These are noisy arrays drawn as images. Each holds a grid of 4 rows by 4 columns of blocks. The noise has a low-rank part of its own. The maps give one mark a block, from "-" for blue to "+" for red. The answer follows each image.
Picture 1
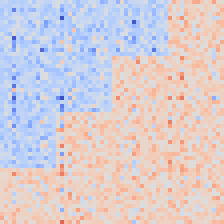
- - - +
- - + +
- + + +
+ + + +
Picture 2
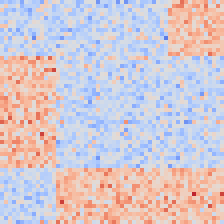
- - - +
+ - - -
+ - - -
- + + +
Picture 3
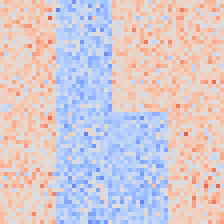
+ - + +
+ - + +
+ - - +
+ - - +
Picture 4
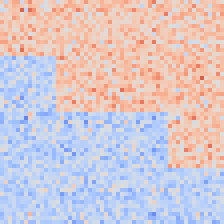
+ + + +
- + + +
- - - +
- - - -
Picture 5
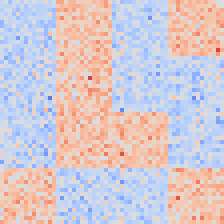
- + - +
- + - -
- + + -
+ - - +
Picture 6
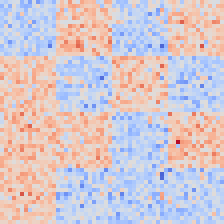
- + - +
+ - + -
+ + - +
+ - - -
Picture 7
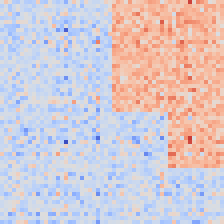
- - + +
- - + +
- - - +
- - - -
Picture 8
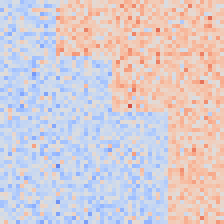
- + + +
- - + +
- - - +
- - - +
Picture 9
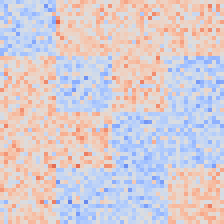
- + + +
+ - + -
+ + - -
+ - - +
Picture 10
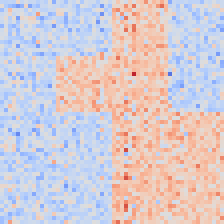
- - + -
- + + -
- - + +
- - + +
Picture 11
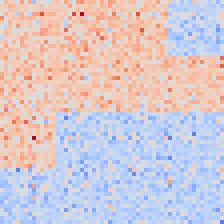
+ + + -
+ + + +
+ - - -
- - - -
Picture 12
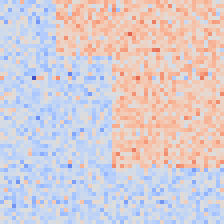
- + + +
- - + +
- - + +
- - - -
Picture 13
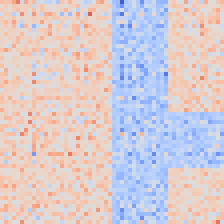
+ + - +
+ + - +
+ + - -
+ + - +
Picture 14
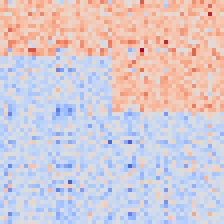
+ + + +
- - + +
- - - -
- - - -
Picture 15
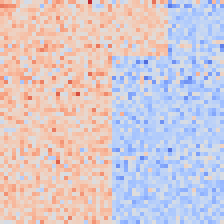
+ + + -
+ + - -
+ + - -
+ + - -
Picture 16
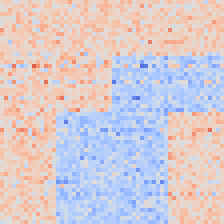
+ + + +
+ + - -
+ - - +
+ - - +
